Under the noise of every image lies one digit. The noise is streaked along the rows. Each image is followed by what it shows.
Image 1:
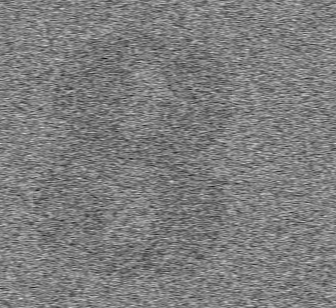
dark 8
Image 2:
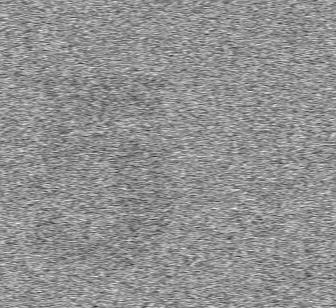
dark 5
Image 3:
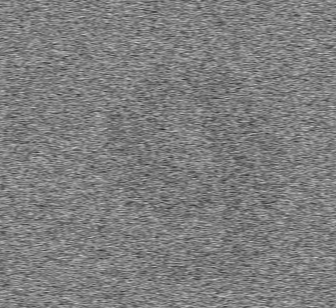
dark 9
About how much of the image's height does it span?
two thirds
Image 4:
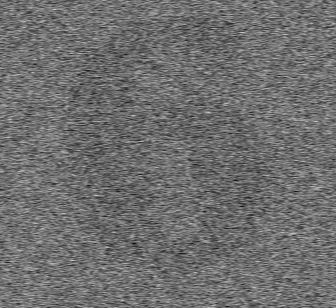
dark 6
